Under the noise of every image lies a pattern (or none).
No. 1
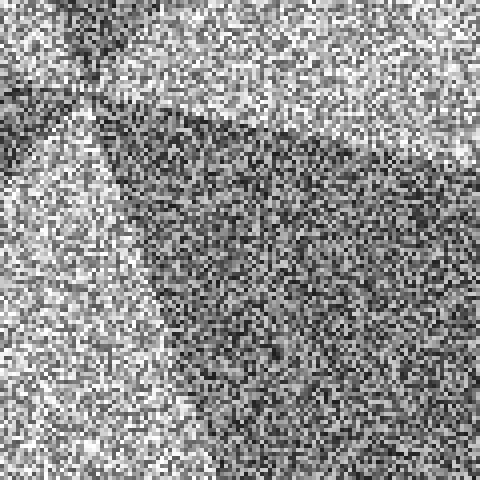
spokes from one point
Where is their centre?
top left
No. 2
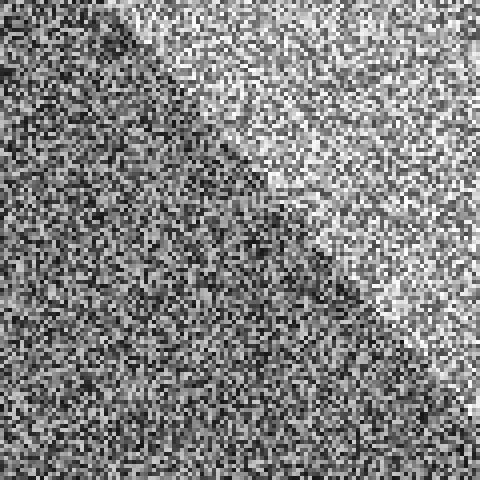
a sharp edge
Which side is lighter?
top right
